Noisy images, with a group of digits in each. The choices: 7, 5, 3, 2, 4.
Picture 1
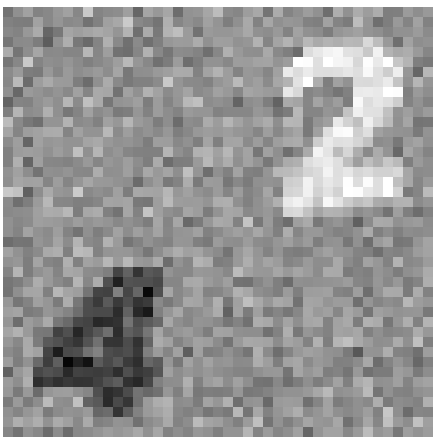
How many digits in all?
2
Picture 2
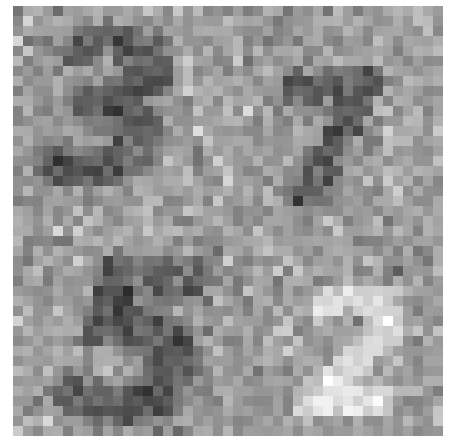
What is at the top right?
7
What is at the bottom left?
5
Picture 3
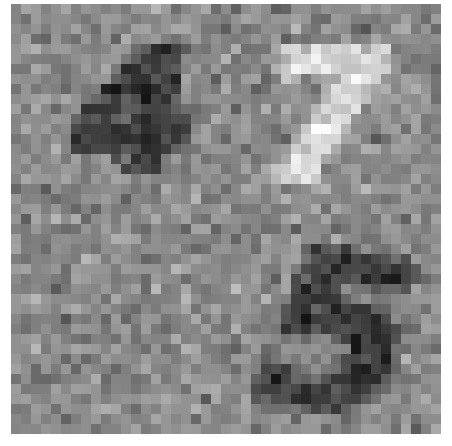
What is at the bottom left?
nothing
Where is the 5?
bottom right
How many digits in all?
3
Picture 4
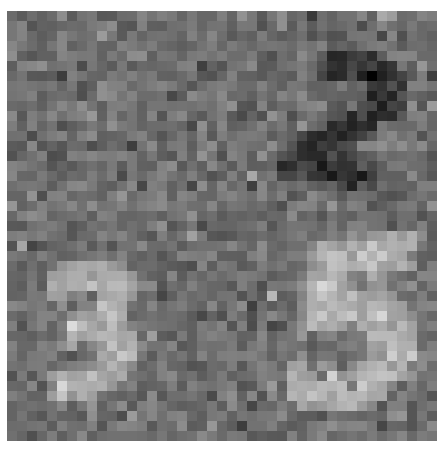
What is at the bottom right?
5
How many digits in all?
3
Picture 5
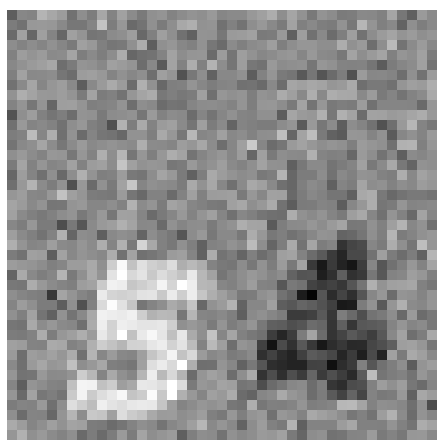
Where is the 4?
bottom right
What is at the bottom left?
5
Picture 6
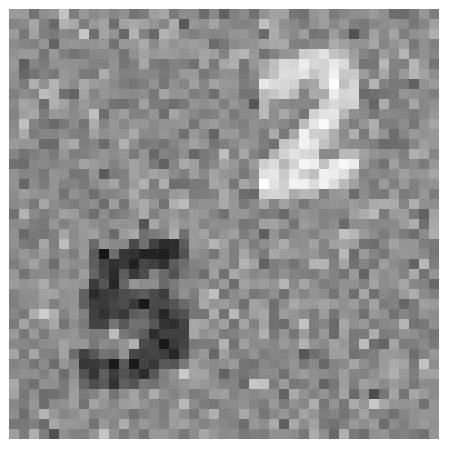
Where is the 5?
bottom left
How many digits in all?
2
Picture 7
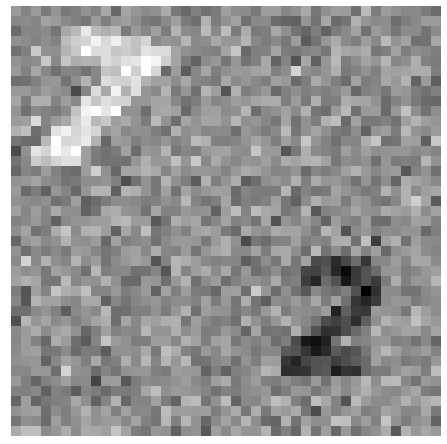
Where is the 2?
bottom right
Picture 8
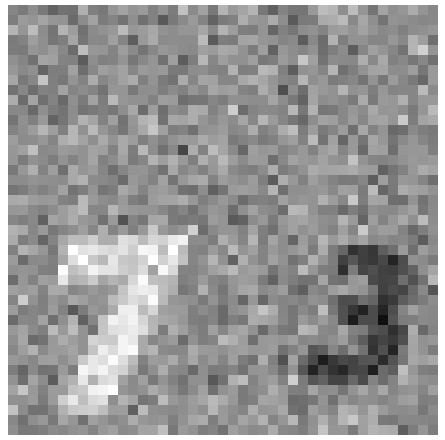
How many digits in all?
2
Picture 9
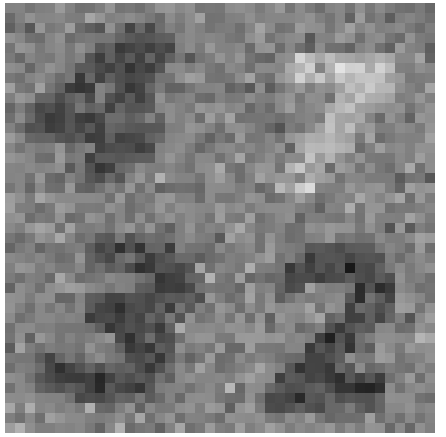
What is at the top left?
4
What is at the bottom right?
2
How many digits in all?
4
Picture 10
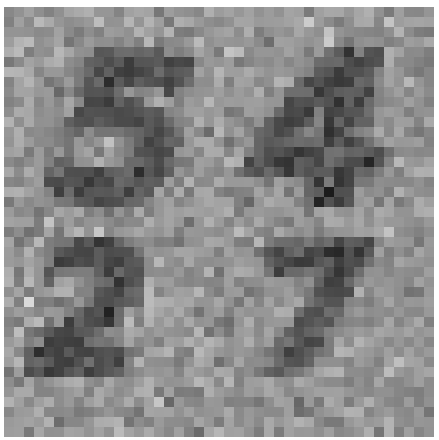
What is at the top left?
5
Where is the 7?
bottom right
